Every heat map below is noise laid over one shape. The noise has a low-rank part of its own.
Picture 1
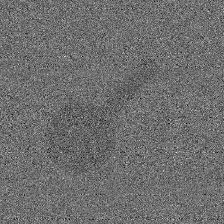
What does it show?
dark lollipop
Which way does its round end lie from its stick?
down and left
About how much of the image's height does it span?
half
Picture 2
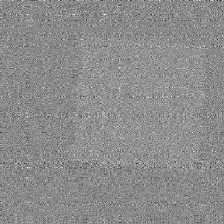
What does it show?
light square
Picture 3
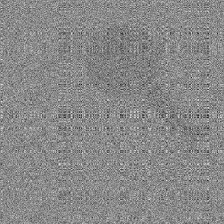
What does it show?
dark lollipop
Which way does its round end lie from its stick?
up and left
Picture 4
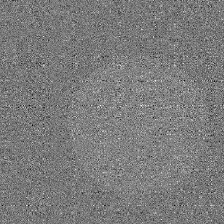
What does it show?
light disc
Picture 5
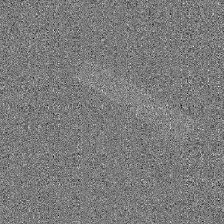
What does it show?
light bar
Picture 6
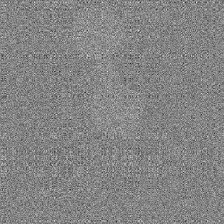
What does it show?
light dumbbell
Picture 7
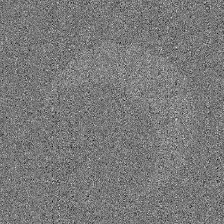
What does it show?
light crescent
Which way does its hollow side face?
down and left
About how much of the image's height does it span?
two thirds
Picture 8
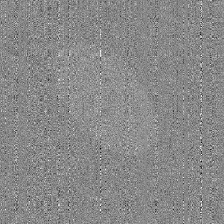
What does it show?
light ellipse
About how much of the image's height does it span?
half
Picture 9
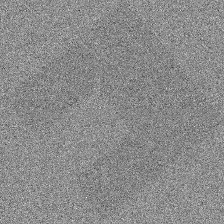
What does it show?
dark square with a notch
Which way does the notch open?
down and left
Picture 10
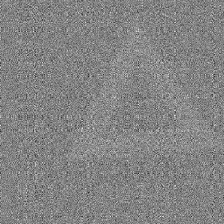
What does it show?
light triangle frame
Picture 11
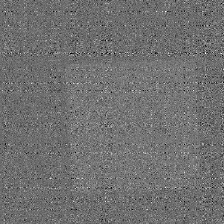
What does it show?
light square
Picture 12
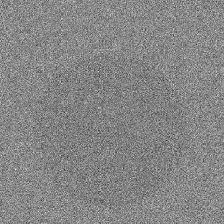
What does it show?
dark disc
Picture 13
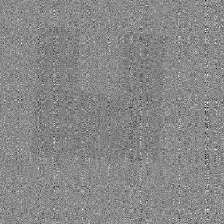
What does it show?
dark square with a notch
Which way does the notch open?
up
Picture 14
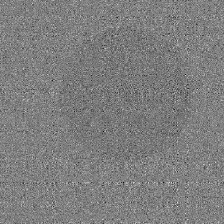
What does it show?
dark disc
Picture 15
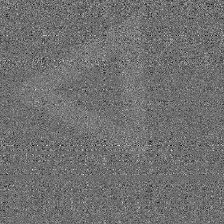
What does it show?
light triangle frame
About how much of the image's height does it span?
two thirds
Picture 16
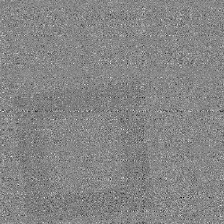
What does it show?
dark square frame
